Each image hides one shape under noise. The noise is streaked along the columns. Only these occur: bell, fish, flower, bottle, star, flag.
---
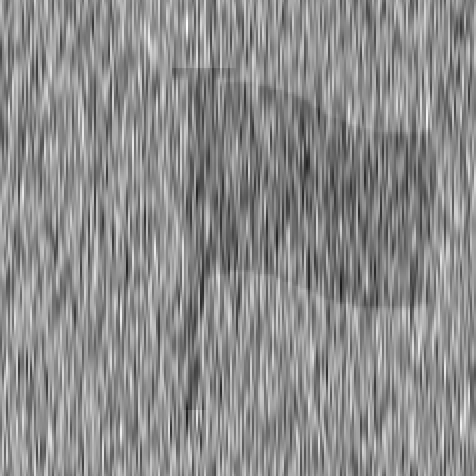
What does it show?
dark flag
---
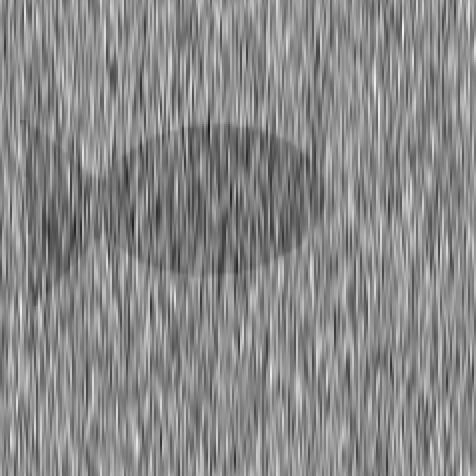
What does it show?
dark fish
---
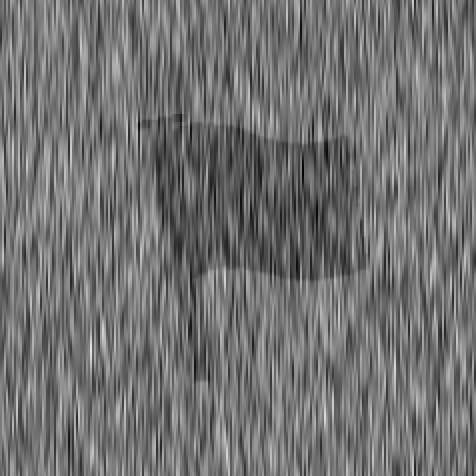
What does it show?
dark flag
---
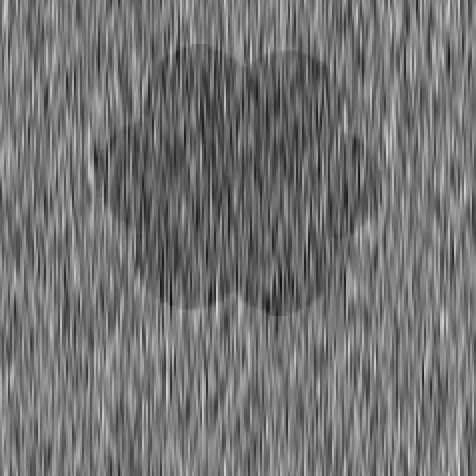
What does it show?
dark flower
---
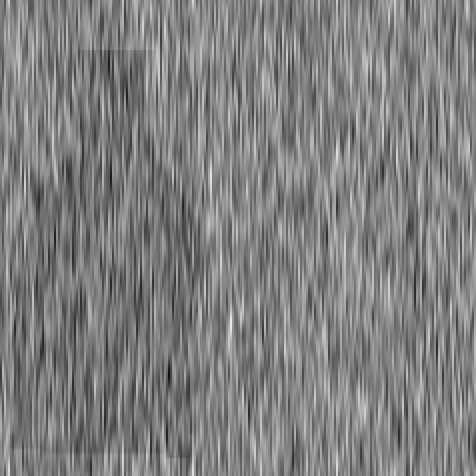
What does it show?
dark bottle
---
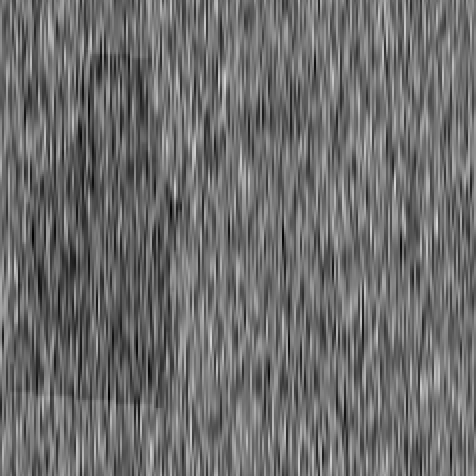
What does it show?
dark bottle
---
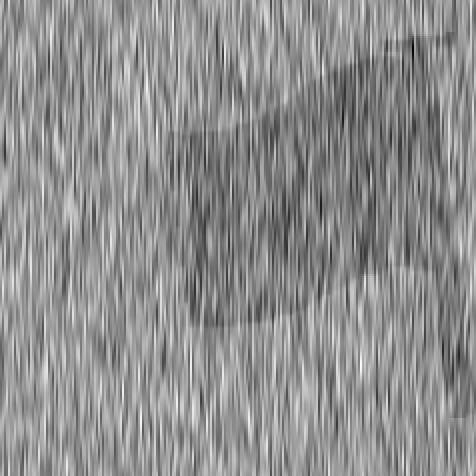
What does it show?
dark flag
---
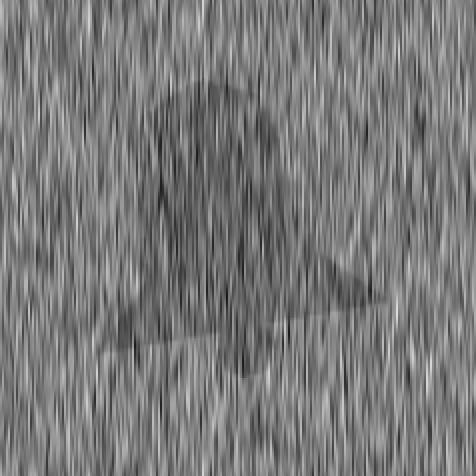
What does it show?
dark bell
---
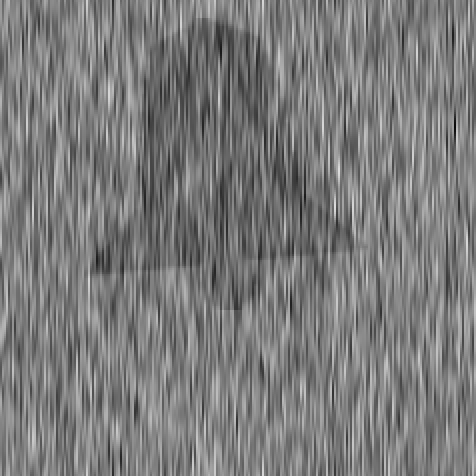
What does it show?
dark bell
